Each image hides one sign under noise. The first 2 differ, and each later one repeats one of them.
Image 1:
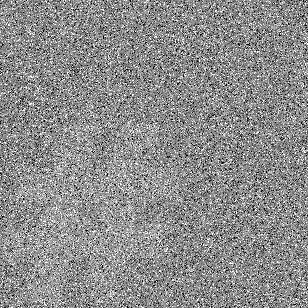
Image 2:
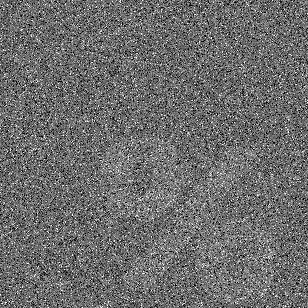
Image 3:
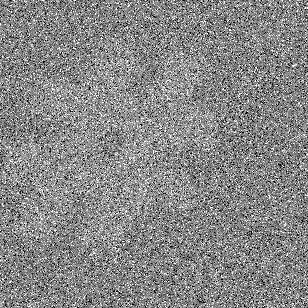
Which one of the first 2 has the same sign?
1
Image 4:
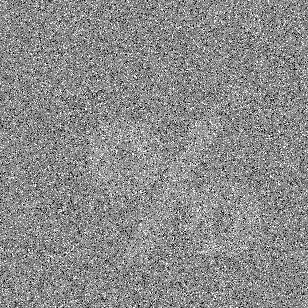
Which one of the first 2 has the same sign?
2
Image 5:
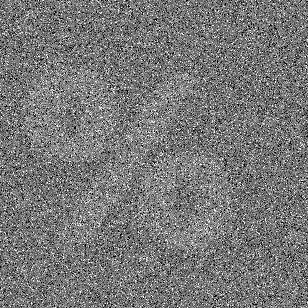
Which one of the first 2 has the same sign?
2
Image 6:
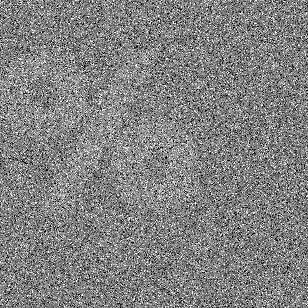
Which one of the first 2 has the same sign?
2
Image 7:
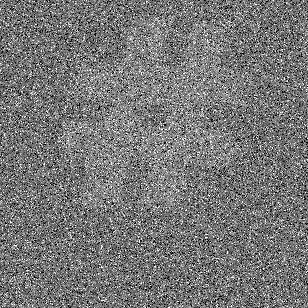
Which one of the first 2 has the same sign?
1
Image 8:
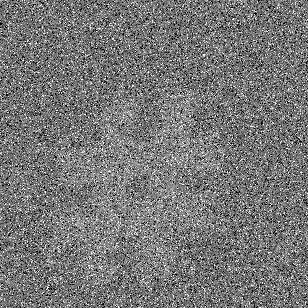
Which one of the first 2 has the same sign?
1
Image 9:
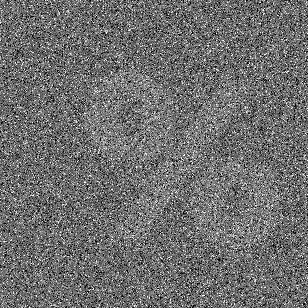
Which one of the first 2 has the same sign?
2
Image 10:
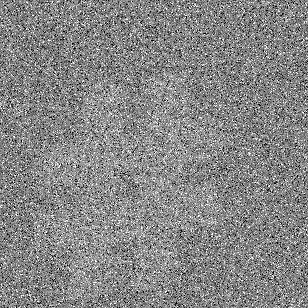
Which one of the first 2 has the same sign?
1
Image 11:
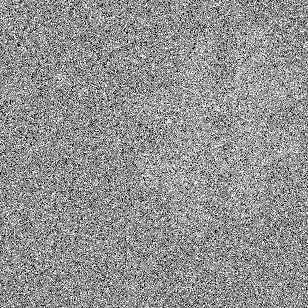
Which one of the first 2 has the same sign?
1
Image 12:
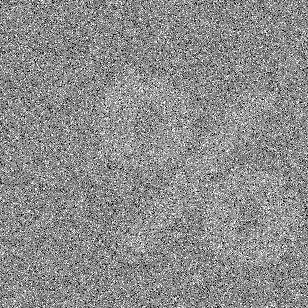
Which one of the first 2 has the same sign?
2
